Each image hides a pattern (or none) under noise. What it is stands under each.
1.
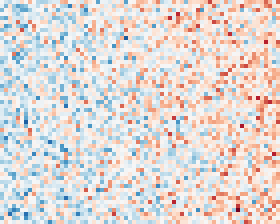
a smooth slope
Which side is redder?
right
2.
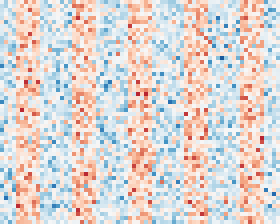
vertical stripes
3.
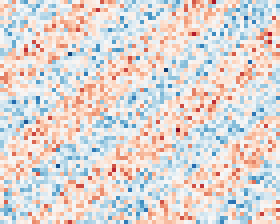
diagonal stripes
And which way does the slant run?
bottom left to top right
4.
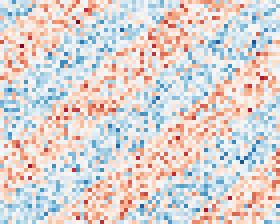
diagonal stripes
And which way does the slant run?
bottom left to top right
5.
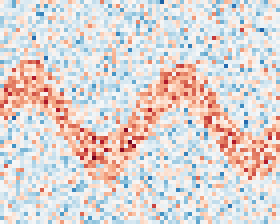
a wavy band
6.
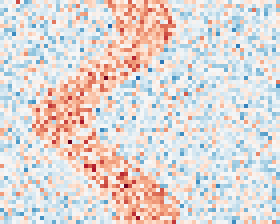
a wavy band
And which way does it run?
top to bottom
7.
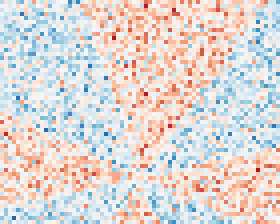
spokes from one point
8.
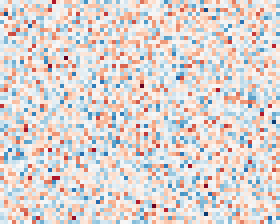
only noise
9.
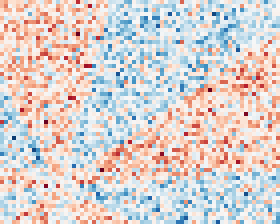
spokes from one point
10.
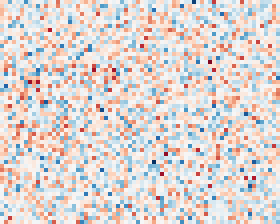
only noise
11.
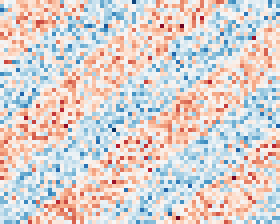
diagonal stripes
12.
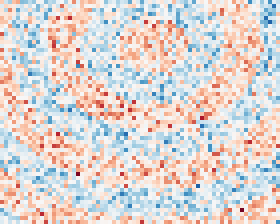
rings round one point
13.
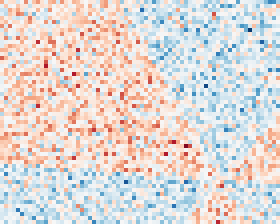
spokes from one point
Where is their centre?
bottom right
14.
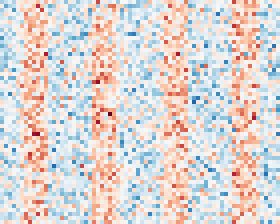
vertical stripes
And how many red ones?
4
